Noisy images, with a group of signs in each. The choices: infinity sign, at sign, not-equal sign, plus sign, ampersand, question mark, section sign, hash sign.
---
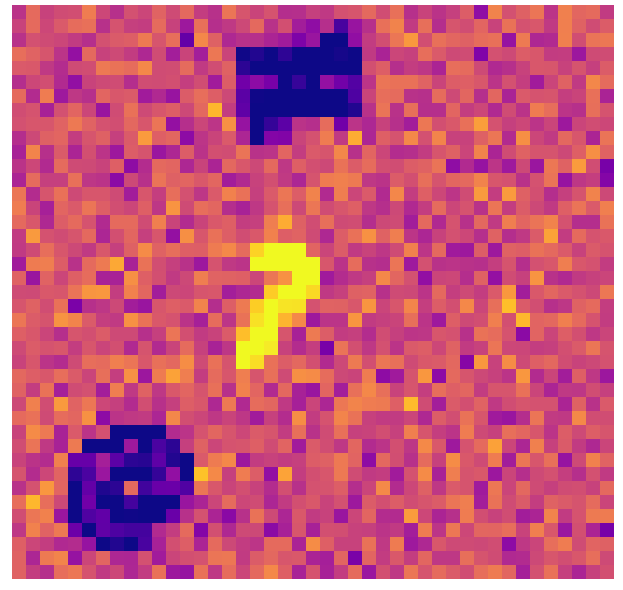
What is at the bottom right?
nothing
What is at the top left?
nothing
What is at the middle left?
nothing
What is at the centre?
question mark
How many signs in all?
3
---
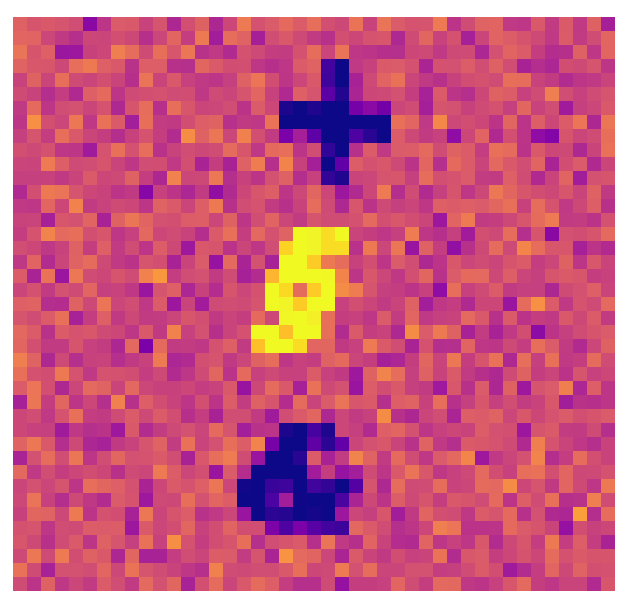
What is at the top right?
nothing
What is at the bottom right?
nothing
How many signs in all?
3
